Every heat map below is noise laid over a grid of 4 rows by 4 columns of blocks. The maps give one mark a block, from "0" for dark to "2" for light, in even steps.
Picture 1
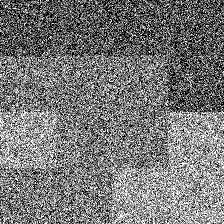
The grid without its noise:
0 0 0 0
1 1 1 0
2 1 1 2
1 1 2 2
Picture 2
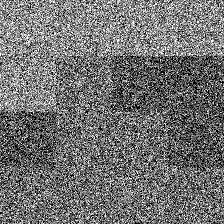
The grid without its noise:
2 2 2 2
2 1 0 0
0 1 1 0
1 1 1 1
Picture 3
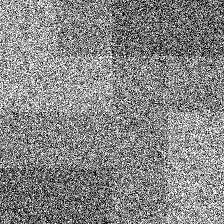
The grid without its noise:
2 1 0 0
2 2 1 1
1 1 1 2
0 0 1 2
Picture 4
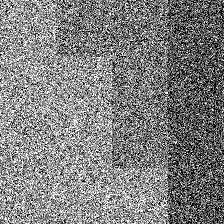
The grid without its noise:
2 1 1 0
2 2 1 0
2 2 1 0
2 2 2 0
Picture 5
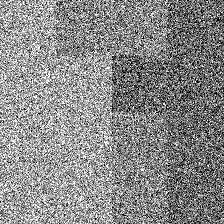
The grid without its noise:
2 1 1 0
2 2 0 0
2 2 1 0
2 2 1 0
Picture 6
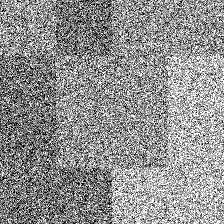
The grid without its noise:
1 0 1 1
0 1 1 2
0 1 1 2
0 0 2 2
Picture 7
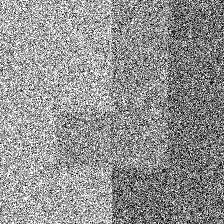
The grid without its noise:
2 2 1 0
2 2 1 0
2 1 1 0
2 2 0 0
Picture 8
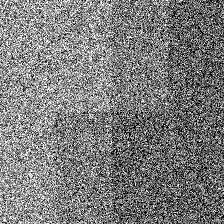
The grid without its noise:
2 2 1 0
2 2 1 0
2 1 0 0
2 1 0 0
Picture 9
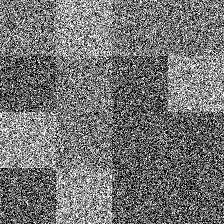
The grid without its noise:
1 2 1 1
0 1 0 2
2 1 0 0
0 2 0 0
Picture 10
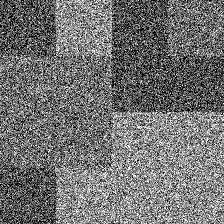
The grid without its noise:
0 2 0 1
1 1 0 0
1 1 2 2
0 2 2 2
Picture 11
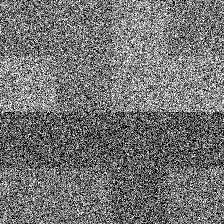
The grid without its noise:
1 1 2 1
2 1 2 2
0 0 0 0
1 1 0 1
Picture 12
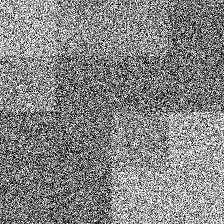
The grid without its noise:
2 1 1 0
1 0 0 0
0 0 1 2
0 0 2 2
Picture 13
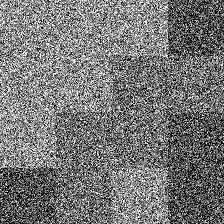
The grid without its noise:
2 2 2 0
2 2 1 1
2 1 1 0
0 1 2 0
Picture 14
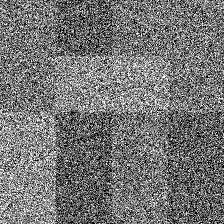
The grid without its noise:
1 0 1 1
1 2 2 1
2 0 1 0
2 0 1 0
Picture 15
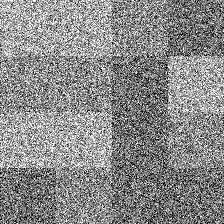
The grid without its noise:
2 2 1 0
1 1 0 2
2 2 0 1
0 1 0 0
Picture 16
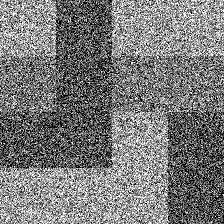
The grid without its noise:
2 0 2 2
1 0 1 1
0 0 2 0
2 2 2 0
